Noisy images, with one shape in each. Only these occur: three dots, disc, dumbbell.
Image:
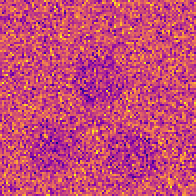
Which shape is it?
three dots
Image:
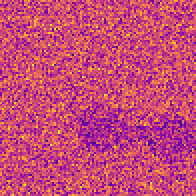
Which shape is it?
dumbbell
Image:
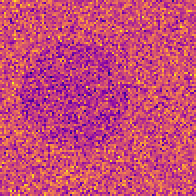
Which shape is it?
disc
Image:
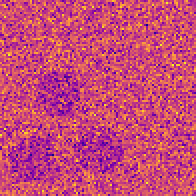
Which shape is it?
three dots
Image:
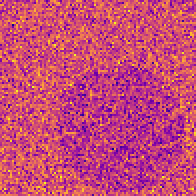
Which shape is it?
disc
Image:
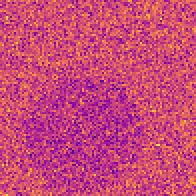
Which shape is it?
disc
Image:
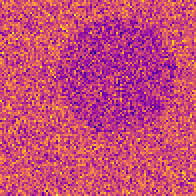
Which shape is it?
disc
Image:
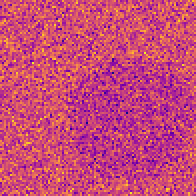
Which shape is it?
disc
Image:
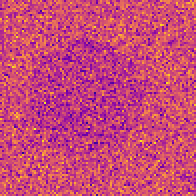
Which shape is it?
disc
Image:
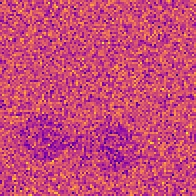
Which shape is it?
dumbbell
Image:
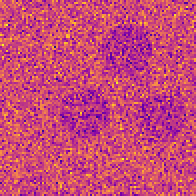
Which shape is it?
three dots
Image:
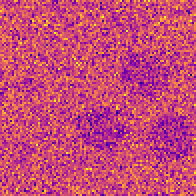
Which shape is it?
three dots
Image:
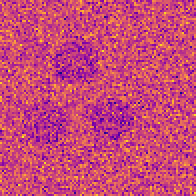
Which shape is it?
three dots
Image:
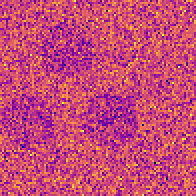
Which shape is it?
three dots
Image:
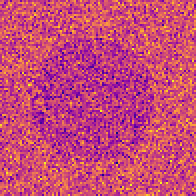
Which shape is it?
disc
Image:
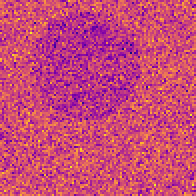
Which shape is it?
disc
